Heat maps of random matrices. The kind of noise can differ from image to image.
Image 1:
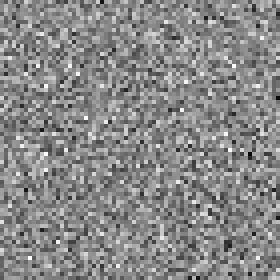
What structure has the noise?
independent entries
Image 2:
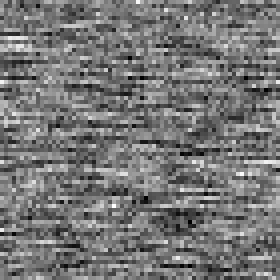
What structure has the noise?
streaked along the rows
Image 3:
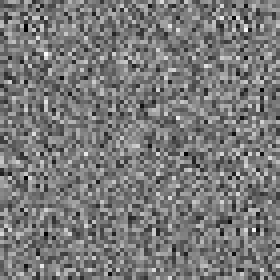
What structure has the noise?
low rank plus noise
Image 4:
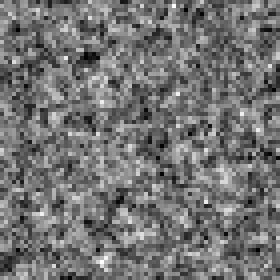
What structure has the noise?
blotchy
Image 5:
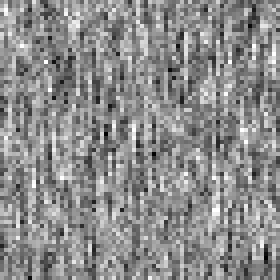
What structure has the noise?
streaked along the columns
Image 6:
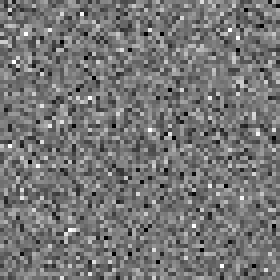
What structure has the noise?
heavy tails
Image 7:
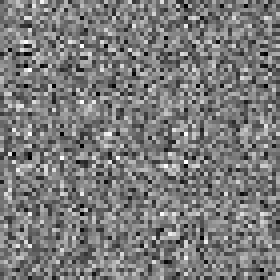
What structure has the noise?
low rank plus noise
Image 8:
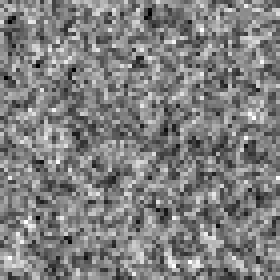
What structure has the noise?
blotchy
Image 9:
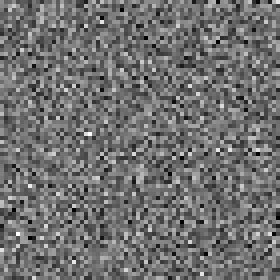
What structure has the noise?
low rank plus noise
